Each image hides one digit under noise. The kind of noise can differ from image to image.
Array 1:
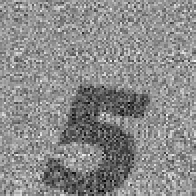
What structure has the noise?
low rank plus noise
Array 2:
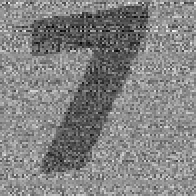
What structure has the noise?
rows of uneven size
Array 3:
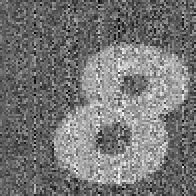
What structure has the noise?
columns of uneven size
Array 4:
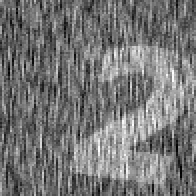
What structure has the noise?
streaked along the columns
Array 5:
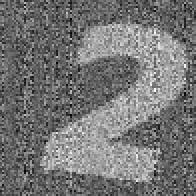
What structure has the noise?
columns of uneven size
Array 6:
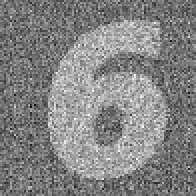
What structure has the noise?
low rank plus noise
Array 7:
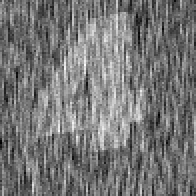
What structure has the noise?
streaked along the columns
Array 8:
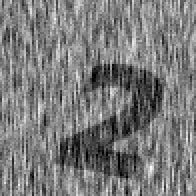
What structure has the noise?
streaked along the columns
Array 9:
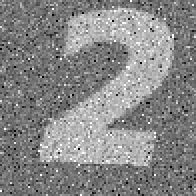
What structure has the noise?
heavy tails
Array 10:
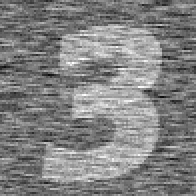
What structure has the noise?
streaked along the rows
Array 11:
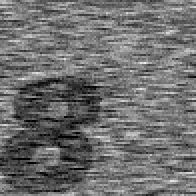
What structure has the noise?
streaked along the rows
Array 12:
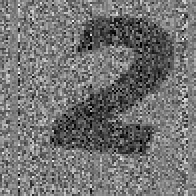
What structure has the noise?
columns of uneven size
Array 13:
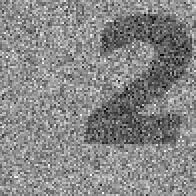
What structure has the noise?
independent entries
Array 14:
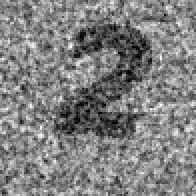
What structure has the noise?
blotchy
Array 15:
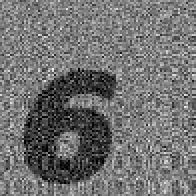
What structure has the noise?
low rank plus noise
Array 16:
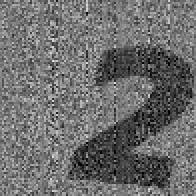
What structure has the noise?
columns of uneven size
